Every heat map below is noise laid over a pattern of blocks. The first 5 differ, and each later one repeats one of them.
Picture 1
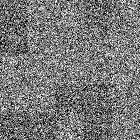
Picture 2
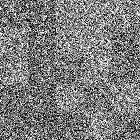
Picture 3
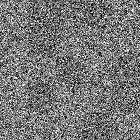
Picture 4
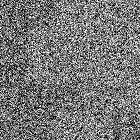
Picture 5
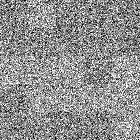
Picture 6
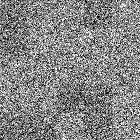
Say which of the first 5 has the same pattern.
1
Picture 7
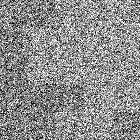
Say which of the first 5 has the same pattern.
4
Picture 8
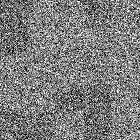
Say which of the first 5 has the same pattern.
1
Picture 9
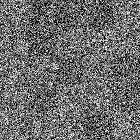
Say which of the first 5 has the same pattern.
3
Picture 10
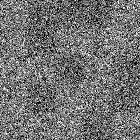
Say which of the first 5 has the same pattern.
3
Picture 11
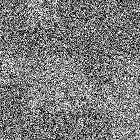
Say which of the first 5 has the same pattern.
5
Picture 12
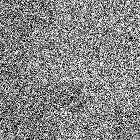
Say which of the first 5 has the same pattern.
4
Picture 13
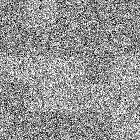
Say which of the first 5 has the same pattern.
5
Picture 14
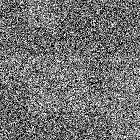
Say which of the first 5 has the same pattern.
5
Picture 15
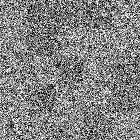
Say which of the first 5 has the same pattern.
3
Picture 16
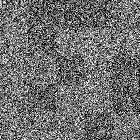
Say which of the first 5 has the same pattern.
3
